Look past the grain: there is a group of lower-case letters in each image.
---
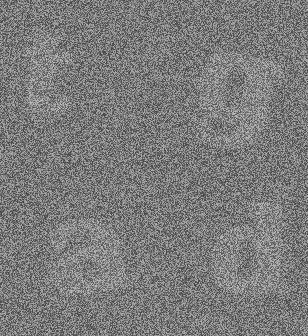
top left: light t; top right: light g; bottom left: light a; bottom right: light d
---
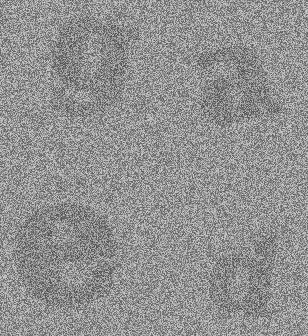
top left: dark g; top right: dark a; bottom left: dark e; bottom right: dark d
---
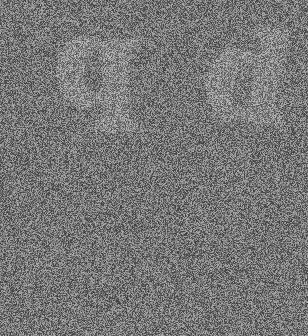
top left: light q; top right: light d
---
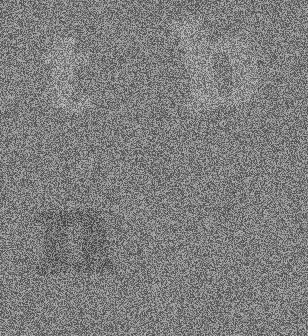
top left: light t; top right: light b; bottom left: dark n
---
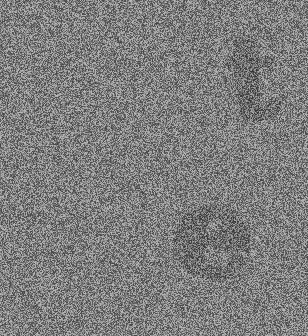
top right: dark t; bottom right: dark e
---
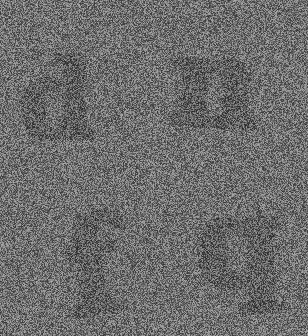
top left: dark d; top right: dark n; bottom left: dark f; bottom right: dark q
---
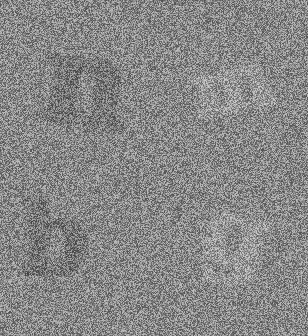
top left: dark n; top right: light m; bottom left: dark b; bottom right: light g
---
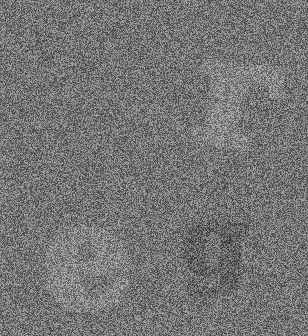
top right: light r; bottom left: light e; bottom right: dark g
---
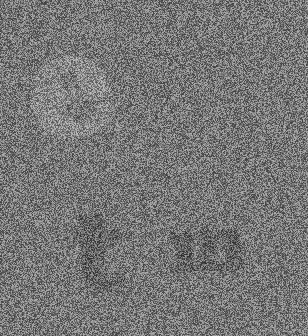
top left: light e; bottom left: dark t; bottom right: dark m
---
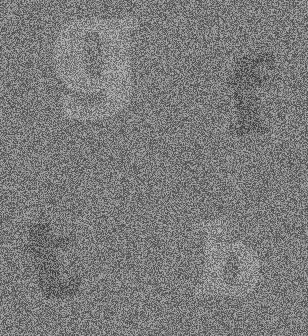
top left: light g; top right: dark f; bottom left: dark t; bottom right: light b
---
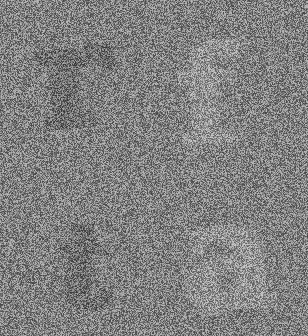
top left: dark r; top right: light f; bottom left: dark t; bottom right: light a
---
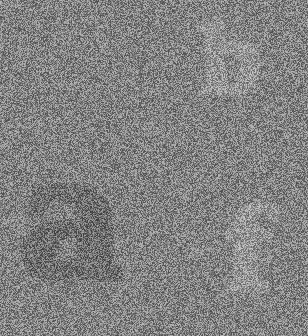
top right: light b; bottom left: dark a; bottom right: light f
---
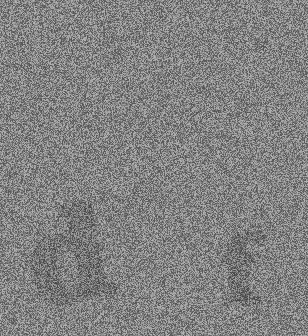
bottom left: dark d; bottom right: dark f
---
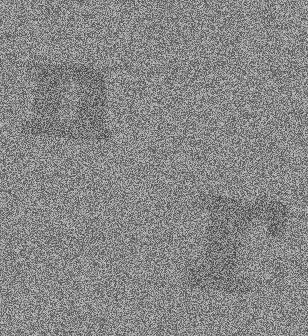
top left: dark n; bottom right: dark r
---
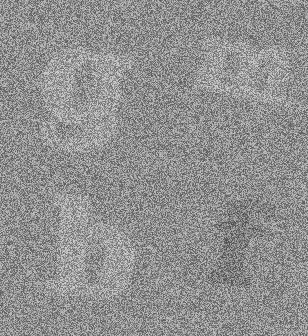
top left: light g; top right: light m; bottom left: light b; bottom right: dark f
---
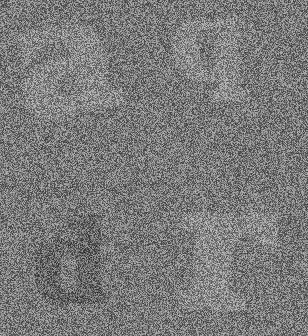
top left: light a; top right: light q; bottom left: dark d; bottom right: light r
